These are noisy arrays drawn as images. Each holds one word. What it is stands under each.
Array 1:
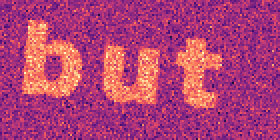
but
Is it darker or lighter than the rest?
lighter
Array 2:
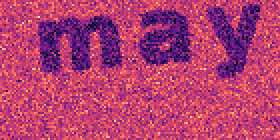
may
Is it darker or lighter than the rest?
darker
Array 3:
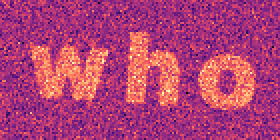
who
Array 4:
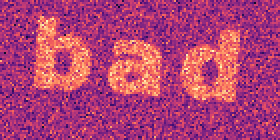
bad
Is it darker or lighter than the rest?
lighter
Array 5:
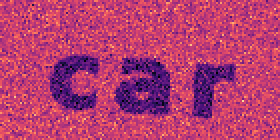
car
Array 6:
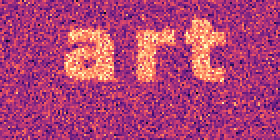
art
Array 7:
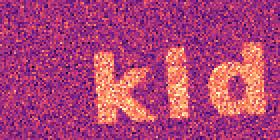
kid
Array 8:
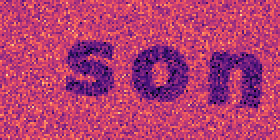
son
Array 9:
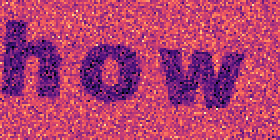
how
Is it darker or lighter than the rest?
darker
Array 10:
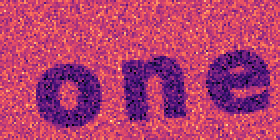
one
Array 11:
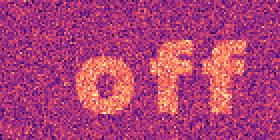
off
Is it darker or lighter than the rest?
lighter
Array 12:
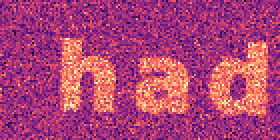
had
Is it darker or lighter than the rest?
lighter
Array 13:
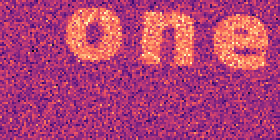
one
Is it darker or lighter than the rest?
lighter
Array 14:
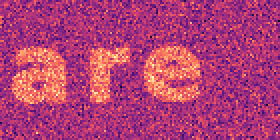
are
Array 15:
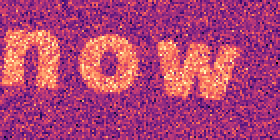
now
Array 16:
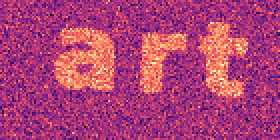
art
